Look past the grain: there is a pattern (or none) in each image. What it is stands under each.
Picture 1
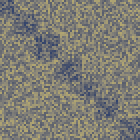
blocks along the diagonal
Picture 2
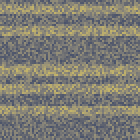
bands of rows
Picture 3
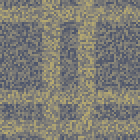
bands of rows crossing bands of columns
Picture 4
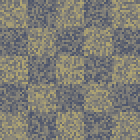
a checkerboard
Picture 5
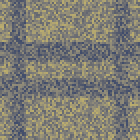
bands of rows crossing bands of columns
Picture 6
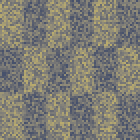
a checkerboard
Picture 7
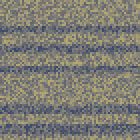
bands of rows
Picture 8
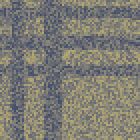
bands of rows crossing bands of columns
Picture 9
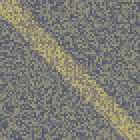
a diagonal band
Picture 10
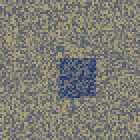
one block
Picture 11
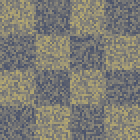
a checkerboard
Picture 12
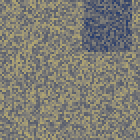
one block
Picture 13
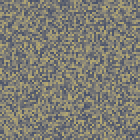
only noise
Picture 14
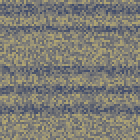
bands of rows
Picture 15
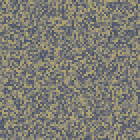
only noise
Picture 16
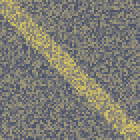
a diagonal band
